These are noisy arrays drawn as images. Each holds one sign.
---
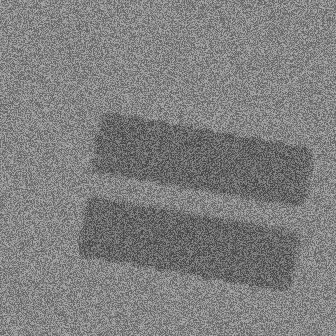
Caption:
dark equals sign
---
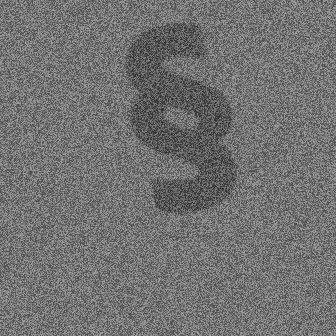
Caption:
dark section sign
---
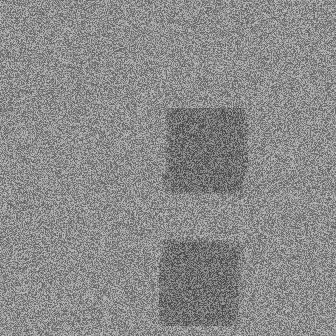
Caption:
dark colon
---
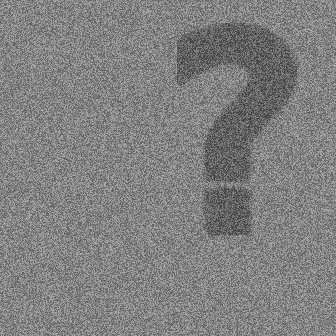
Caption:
dark question mark
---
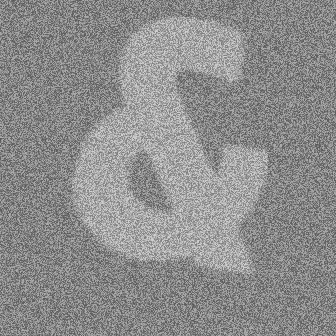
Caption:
light ampersand
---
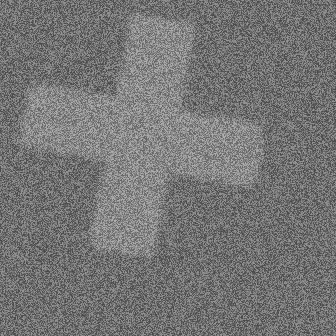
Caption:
light plus sign
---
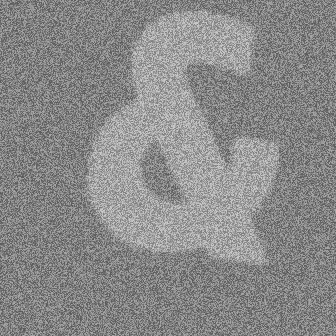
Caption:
light ampersand
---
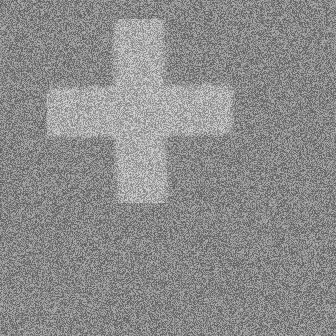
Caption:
light plus sign
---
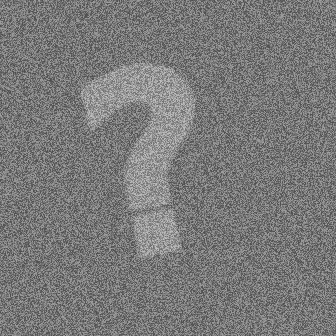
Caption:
light question mark
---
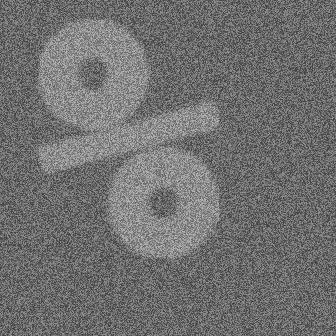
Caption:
light percent sign
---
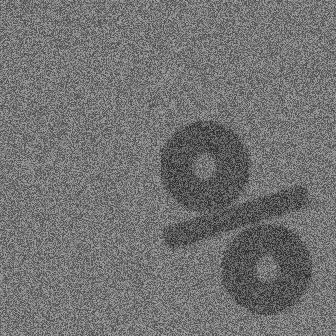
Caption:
dark percent sign
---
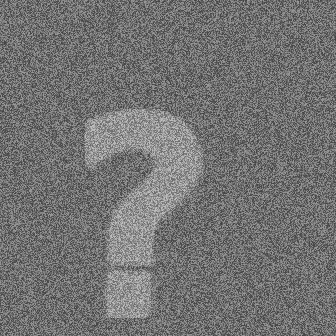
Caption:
light question mark
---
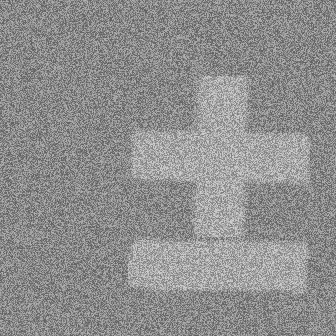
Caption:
light plus-minus sign
